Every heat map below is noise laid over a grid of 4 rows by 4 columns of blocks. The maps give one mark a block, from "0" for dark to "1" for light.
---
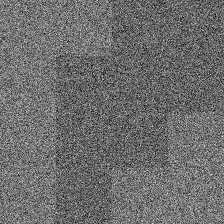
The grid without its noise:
1100
1000
1001
1011
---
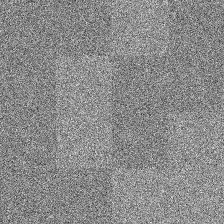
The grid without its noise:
0010
0100
0101
0011
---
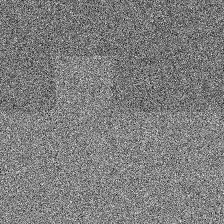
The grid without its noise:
0000
0100
1111
1111
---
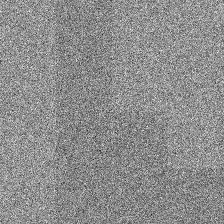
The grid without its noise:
1011
1011
1001
1000
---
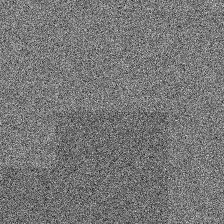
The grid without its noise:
1111
1111
1001
0001
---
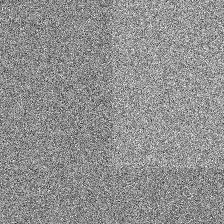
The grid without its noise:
0011
0011
0011
0000
